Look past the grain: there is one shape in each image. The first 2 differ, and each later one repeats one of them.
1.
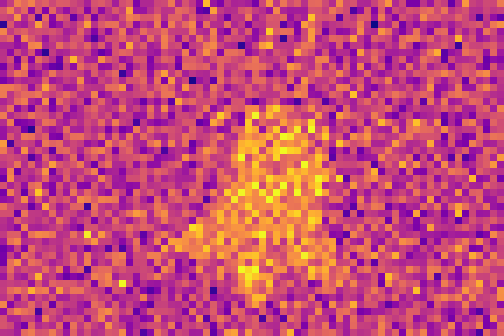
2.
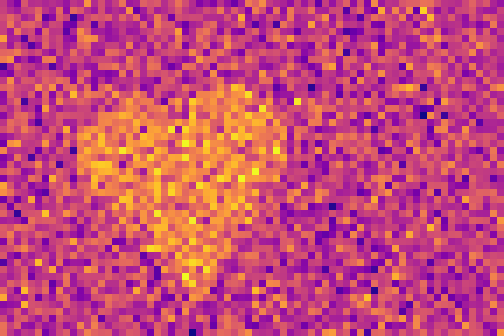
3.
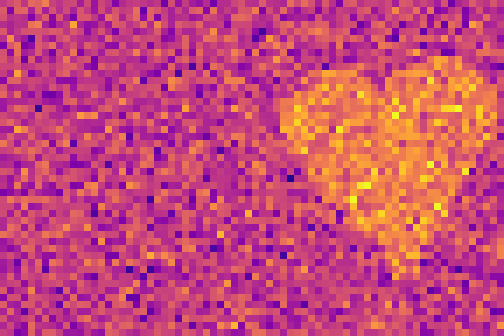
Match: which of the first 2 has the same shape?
2
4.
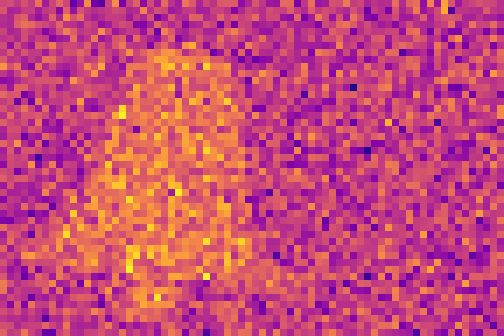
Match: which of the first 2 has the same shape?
1
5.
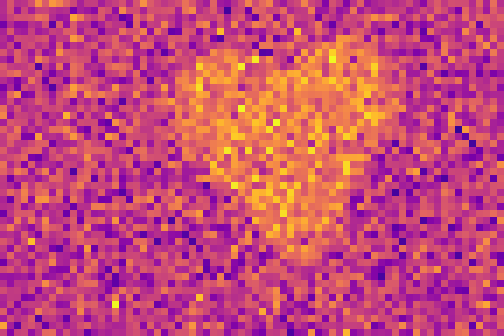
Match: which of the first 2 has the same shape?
2
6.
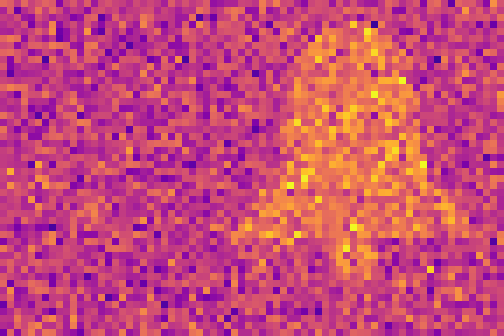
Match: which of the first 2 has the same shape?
1
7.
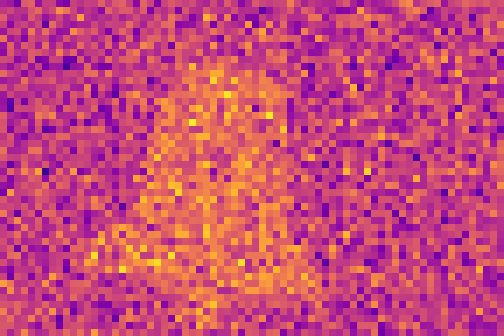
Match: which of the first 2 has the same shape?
1
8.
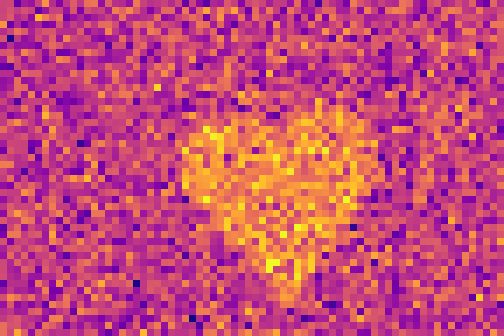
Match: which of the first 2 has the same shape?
2
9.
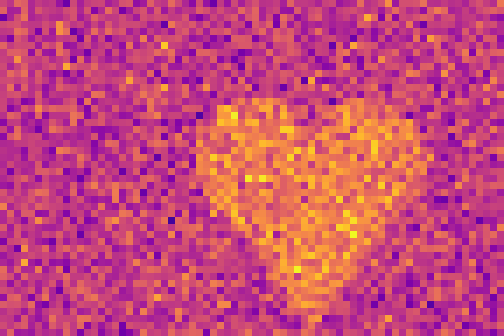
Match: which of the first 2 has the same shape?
2
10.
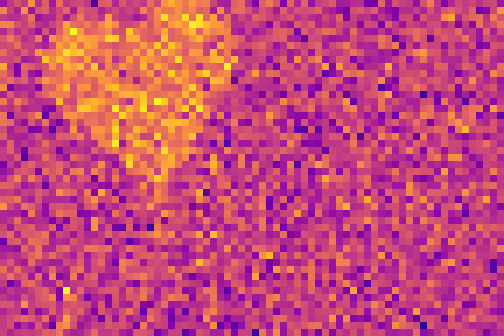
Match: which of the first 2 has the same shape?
2
